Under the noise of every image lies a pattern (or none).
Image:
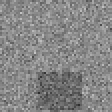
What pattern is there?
one block
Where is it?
bottom middle
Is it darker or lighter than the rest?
darker
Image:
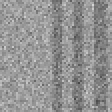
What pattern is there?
bands of columns
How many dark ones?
3
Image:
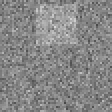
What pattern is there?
one block
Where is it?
top middle
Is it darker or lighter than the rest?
lighter
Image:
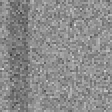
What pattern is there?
one band of columns
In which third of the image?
left
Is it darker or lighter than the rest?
darker
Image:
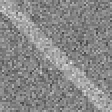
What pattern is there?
a diagonal band
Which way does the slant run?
top left to bottom right
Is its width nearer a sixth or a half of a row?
a sixth
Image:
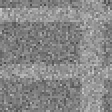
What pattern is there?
bands of rows crossing bands of columns
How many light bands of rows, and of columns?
2 and 1
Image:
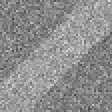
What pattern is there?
a diagonal band
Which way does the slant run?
bottom left to top right
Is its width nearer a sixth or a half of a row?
a half
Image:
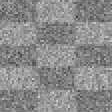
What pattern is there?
a checkerboard
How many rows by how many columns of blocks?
5 by 3
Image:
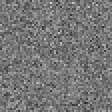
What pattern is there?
only noise
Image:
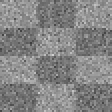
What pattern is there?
a checkerboard
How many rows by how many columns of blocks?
4 by 3
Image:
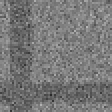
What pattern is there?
bands of rows crossing bands of columns
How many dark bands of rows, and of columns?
1 and 1
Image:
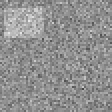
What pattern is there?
one block
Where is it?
top left
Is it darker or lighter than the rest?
lighter
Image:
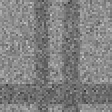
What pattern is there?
bands of rows crossing bands of columns
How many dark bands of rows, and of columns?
1 and 2
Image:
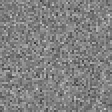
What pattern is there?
only noise
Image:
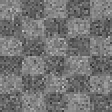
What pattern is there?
a checkerboard
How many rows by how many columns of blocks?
6 by 5
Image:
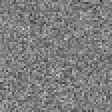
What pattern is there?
only noise
